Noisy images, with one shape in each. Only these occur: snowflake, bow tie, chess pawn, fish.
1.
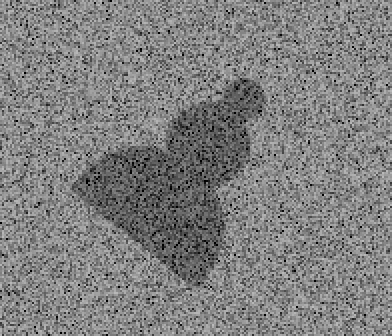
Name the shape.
chess pawn
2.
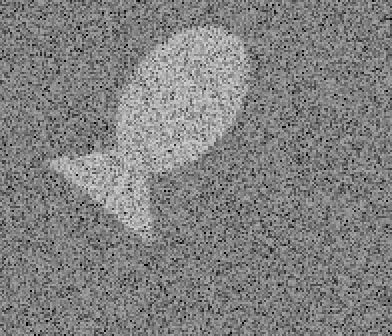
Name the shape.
fish
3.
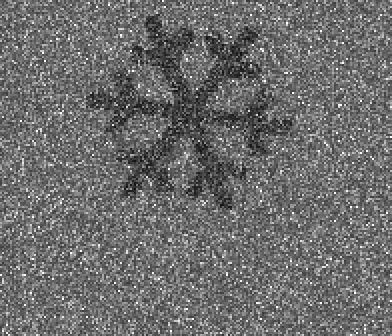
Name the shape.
snowflake
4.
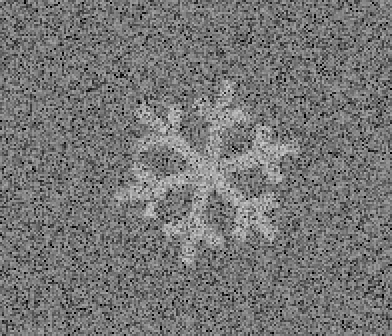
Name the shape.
snowflake
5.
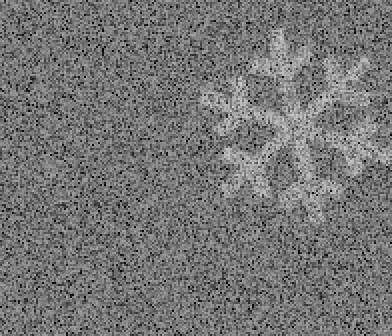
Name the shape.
snowflake
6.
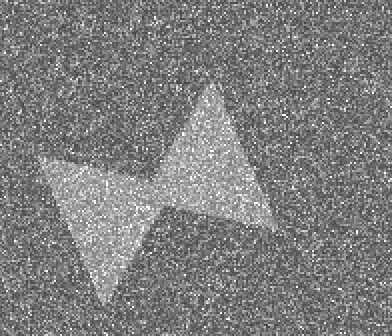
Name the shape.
bow tie
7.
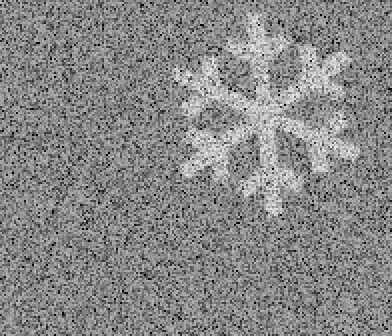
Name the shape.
snowflake
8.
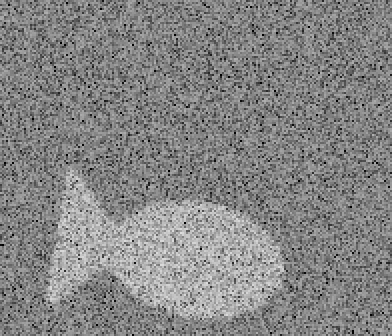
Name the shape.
fish
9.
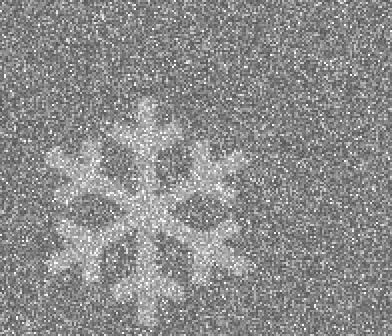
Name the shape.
snowflake
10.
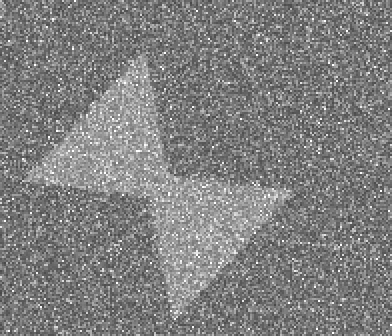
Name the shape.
bow tie
